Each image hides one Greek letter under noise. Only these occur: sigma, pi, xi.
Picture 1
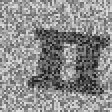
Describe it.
dark pi
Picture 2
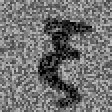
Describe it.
dark xi
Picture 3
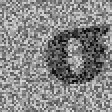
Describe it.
dark sigma
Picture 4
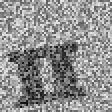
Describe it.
dark pi
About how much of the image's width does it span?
two thirds
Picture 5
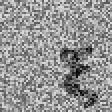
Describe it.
dark xi
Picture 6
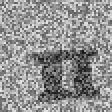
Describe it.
dark pi
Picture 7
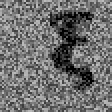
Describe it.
dark xi
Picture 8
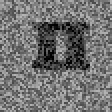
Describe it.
dark pi
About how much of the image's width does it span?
half
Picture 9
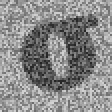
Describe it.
dark sigma
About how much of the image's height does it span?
two thirds
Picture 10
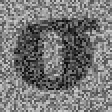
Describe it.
dark sigma
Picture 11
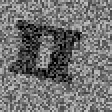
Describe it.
dark pi
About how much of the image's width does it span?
two thirds
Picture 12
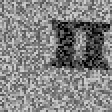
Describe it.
dark pi
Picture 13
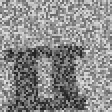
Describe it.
dark pi
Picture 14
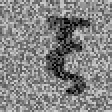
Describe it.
dark xi
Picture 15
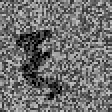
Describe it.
dark xi
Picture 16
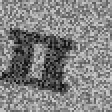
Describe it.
dark pi
